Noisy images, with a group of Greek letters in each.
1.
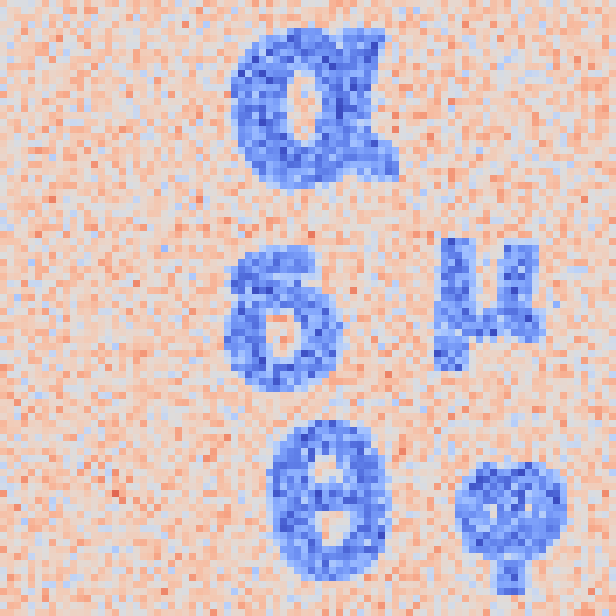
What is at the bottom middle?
theta
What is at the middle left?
nothing
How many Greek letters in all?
5
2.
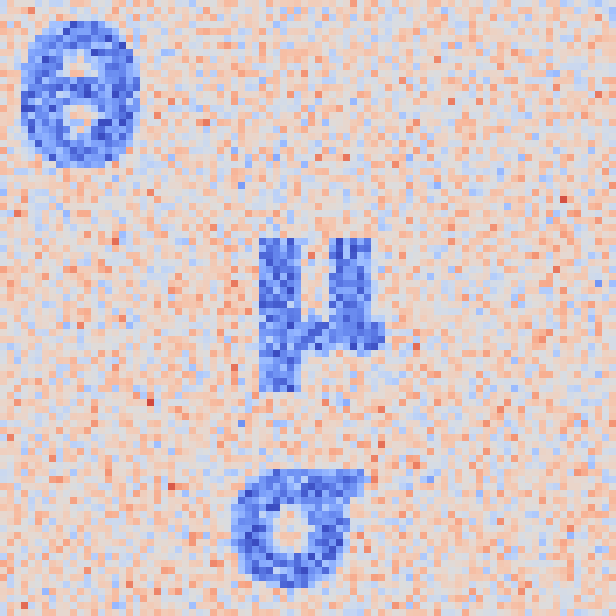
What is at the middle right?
nothing
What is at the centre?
mu
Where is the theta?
top left
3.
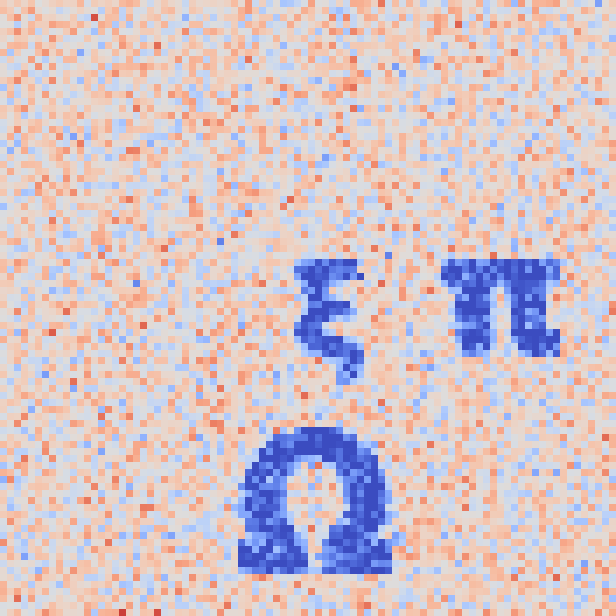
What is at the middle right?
pi
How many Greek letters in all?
3
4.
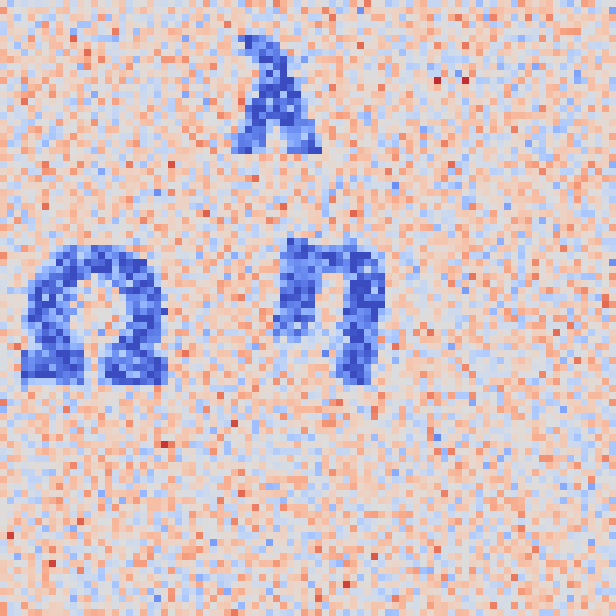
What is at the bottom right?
nothing
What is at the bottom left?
nothing
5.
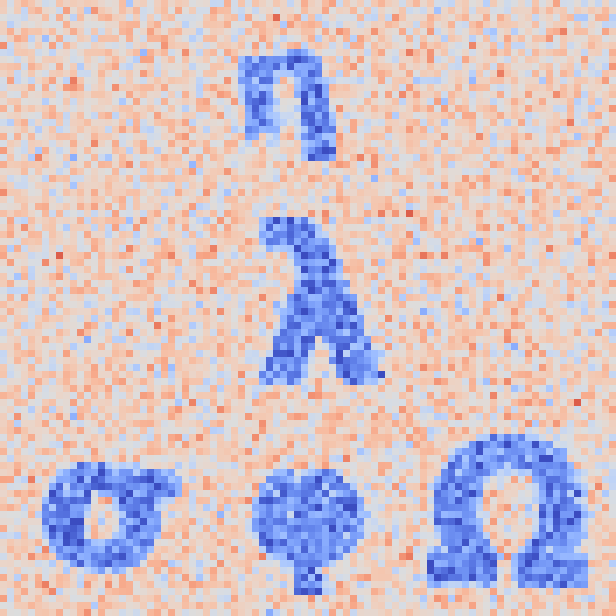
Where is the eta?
top middle
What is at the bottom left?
sigma
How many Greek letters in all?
5
